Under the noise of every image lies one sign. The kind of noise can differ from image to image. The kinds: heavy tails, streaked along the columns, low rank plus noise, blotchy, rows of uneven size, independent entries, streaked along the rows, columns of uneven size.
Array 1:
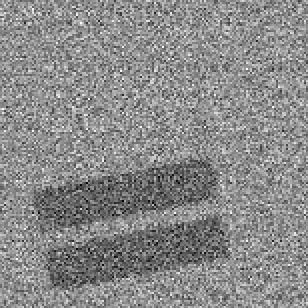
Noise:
low rank plus noise
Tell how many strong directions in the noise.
five to eight
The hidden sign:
equals sign
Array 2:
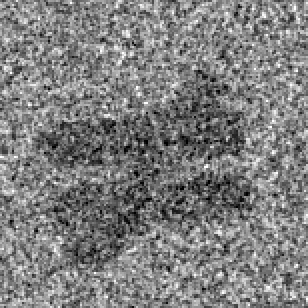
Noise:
blotchy
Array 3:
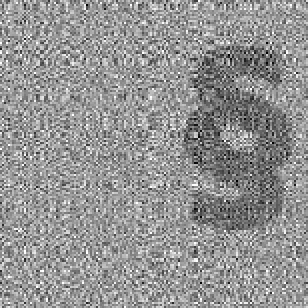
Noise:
low rank plus noise
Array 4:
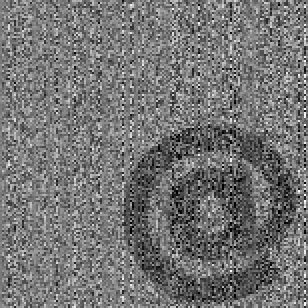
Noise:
columns of uneven size
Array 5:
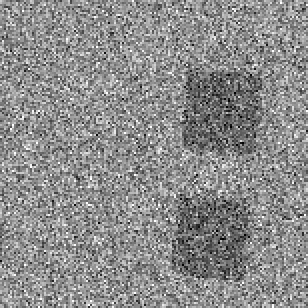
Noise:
independent entries
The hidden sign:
colon
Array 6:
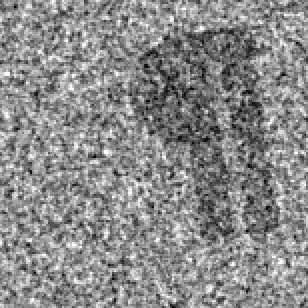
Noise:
blotchy
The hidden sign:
pilcrow
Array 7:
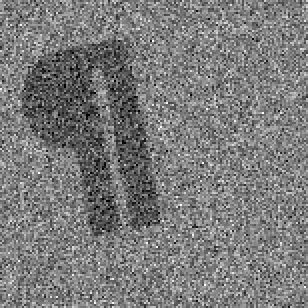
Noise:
independent entries
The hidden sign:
pilcrow
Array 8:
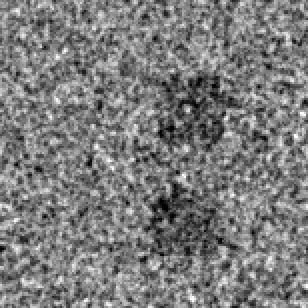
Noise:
blotchy
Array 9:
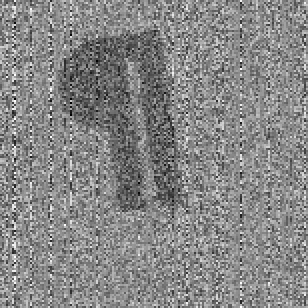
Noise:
columns of uneven size
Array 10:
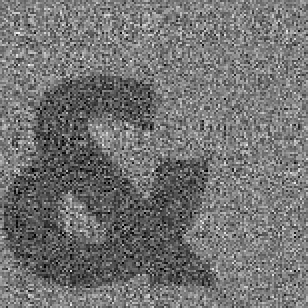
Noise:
low rank plus noise
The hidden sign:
ampersand
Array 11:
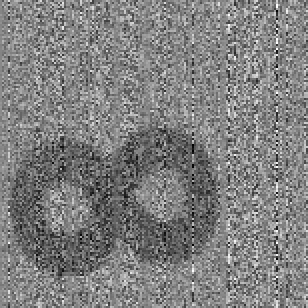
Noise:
columns of uneven size
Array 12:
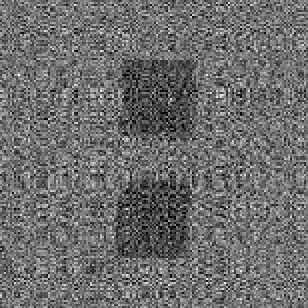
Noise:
low rank plus noise
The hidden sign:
colon
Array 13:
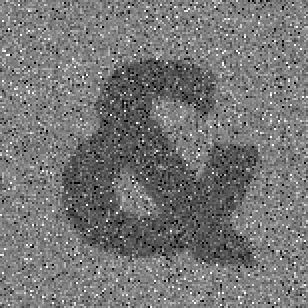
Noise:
heavy tails
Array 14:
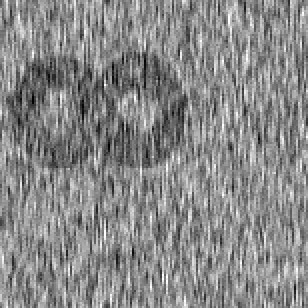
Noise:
streaked along the columns
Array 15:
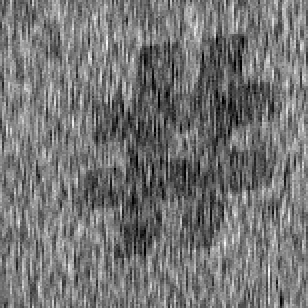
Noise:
streaked along the columns
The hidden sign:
hash sign
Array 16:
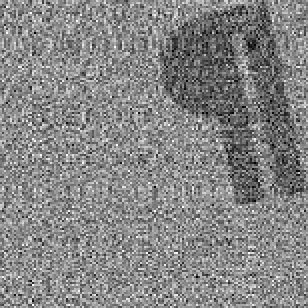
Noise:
low rank plus noise
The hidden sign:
pilcrow
